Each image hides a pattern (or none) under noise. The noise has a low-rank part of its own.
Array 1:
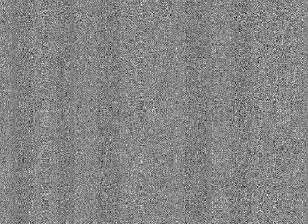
bands of columns
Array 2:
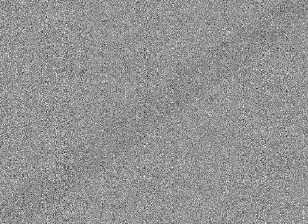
a diagonal band
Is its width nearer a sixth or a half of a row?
a sixth
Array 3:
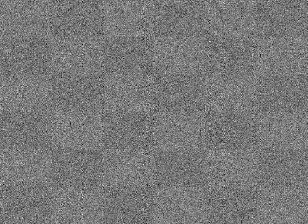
a checkerboard
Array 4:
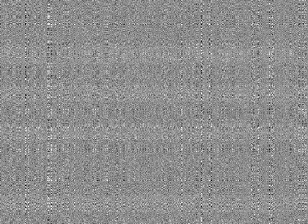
bands of rows
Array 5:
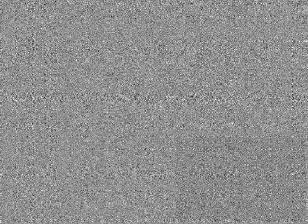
one block
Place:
bottom right
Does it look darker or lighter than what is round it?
darker
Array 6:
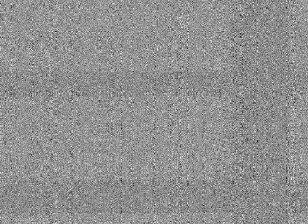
bands of rows crossing bands of columns
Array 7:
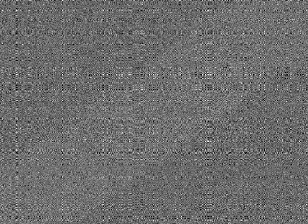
a diagonal band
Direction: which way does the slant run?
bottom left to top right
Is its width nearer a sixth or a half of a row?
a half
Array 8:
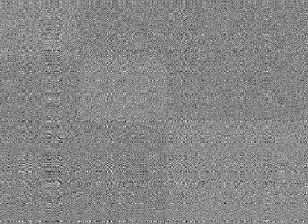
blocks along the diagonal
